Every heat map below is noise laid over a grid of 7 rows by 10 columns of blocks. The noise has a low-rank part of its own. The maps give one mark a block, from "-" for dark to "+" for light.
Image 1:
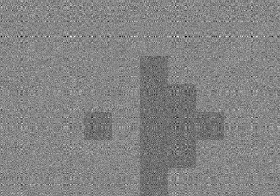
++++++++++
++++++++++
+++++-++++
+++++--+++
+++-+---++
+++++--+++
+++++-++++
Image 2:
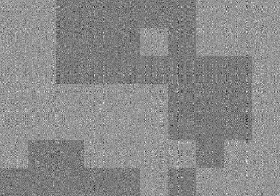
++-----+++
++---+-+++
++-------+
++++++---+
++++++---+
+--++++-++
-----+-+++
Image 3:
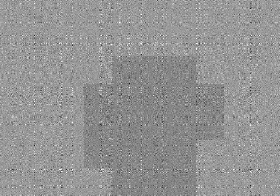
++++++++++
++++++++++
++++---+++
+++-----++
+++-----++
+++----+++
++++---+++
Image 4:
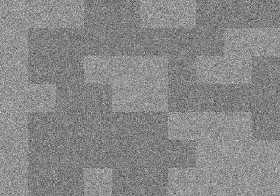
+++--++---
+-------++
+--+++-++-
++--++----
+-----+++-
+------+++
+--+--++++
